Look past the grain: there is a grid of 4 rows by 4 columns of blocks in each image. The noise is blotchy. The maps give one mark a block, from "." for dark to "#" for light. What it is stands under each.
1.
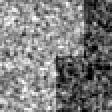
# # # .
# # # .
# # . .
# # . .
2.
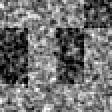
# # # .
. # . #
. # . #
# # # #
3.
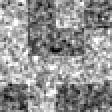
# . # .
# . . #
# # # #
. # . .
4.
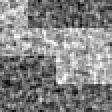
# . . .
# # # #
. . # #
. . . .
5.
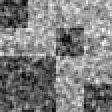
. # # #
# # . #
. . # #
. . # .
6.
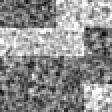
. . # #
# # # .
. . . .
. . . #
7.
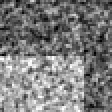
. . . .
. . . .
# # # .
# # # .
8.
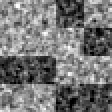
# # . #
# # # .
. . # #
# # . .
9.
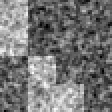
# . . .
# . . .
. # . .
. # # .
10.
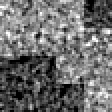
# # # .
# # # #
. . # #
. . . #
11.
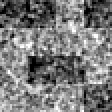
. . # .
# # # #
# . . #
# # # .
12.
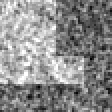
# # . .
# # . .
# # # .
. . . .
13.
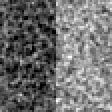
. . # #
. . # #
. . # #
. . # #
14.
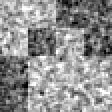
# # . .
# . # .
. # # #
. # # #
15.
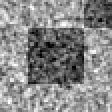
# # # .
# . . #
# . . #
# # # #
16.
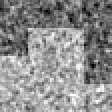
. . . .
. # # .
# # # .
# # # #
